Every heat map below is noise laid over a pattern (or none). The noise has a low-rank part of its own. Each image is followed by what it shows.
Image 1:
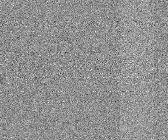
one band of columns
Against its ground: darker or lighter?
lighter
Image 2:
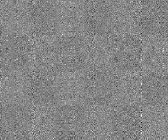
a checkerboard
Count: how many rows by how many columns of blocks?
4 by 6
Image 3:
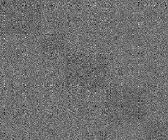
blocks along the diagonal
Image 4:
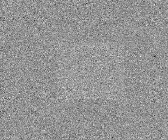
one block
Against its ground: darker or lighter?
lighter
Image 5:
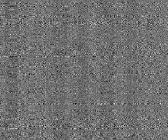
bands of columns
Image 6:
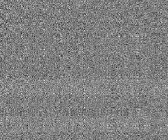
bands of rows
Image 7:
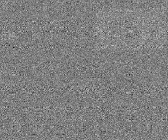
one block
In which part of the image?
top right
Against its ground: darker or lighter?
lighter
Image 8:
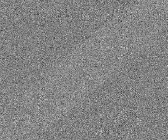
a diagonal band
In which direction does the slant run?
bottom left to top right
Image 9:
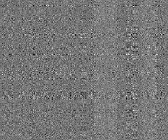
bands of columns
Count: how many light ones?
2
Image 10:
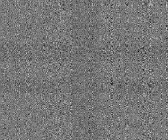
bands of rows crossing bands of columns
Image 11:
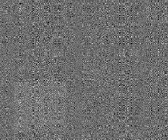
one block
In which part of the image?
bottom left
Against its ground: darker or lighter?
lighter
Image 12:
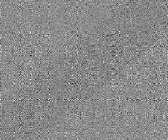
a diagonal band
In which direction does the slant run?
bottom left to top right
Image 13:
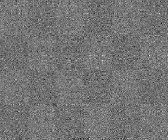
a checkerboard
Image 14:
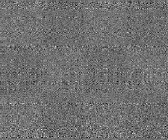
a checkerboard
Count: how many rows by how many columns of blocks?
3 by 4
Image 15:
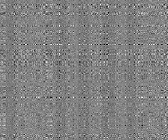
bands of columns
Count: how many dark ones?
5
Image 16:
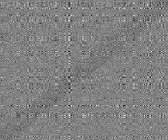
a diagonal band
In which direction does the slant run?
bottom left to top right
